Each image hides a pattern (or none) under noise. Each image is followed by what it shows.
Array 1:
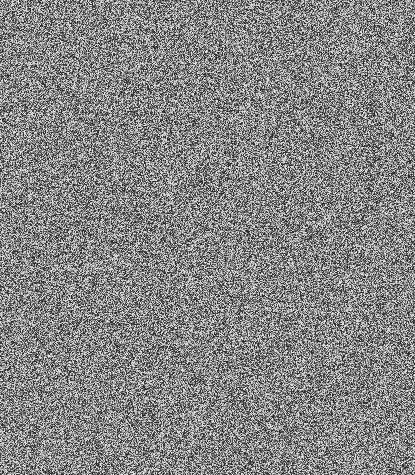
only noise
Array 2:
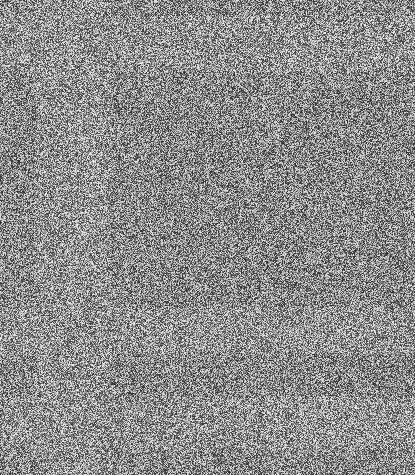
bands of rows crossing bands of columns
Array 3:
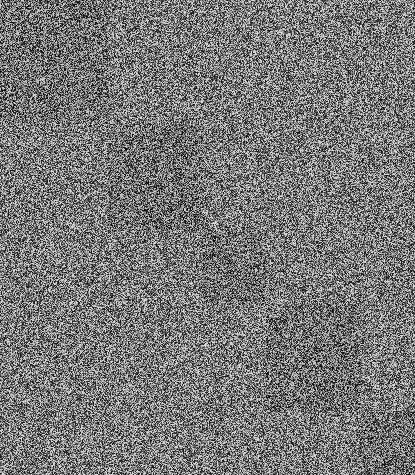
blocks along the diagonal
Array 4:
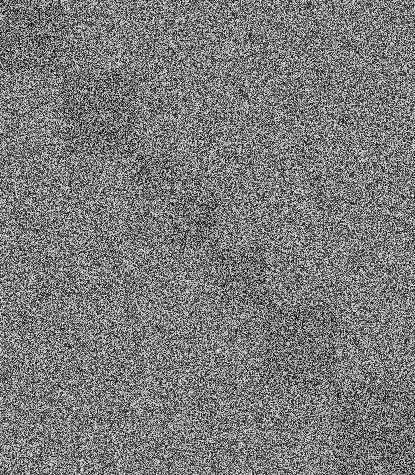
blocks along the diagonal
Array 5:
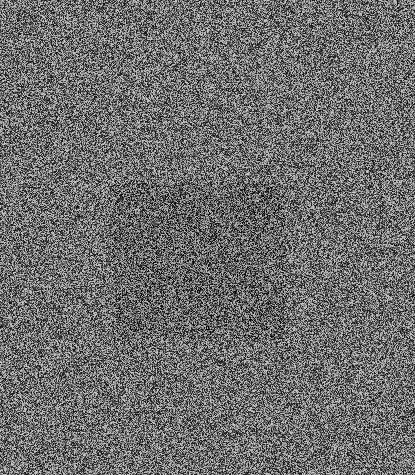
one block
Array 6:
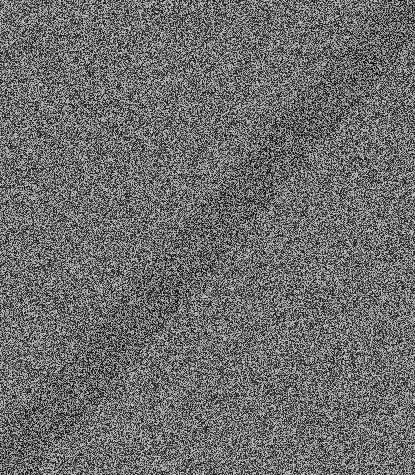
a diagonal band
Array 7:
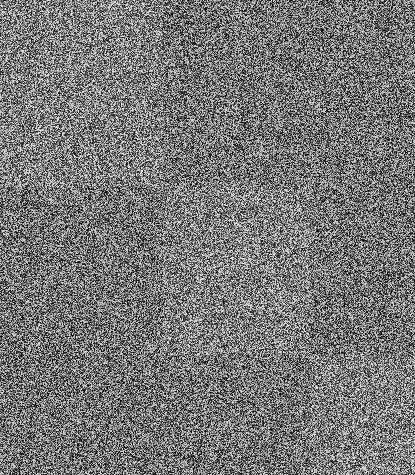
blocks along the diagonal
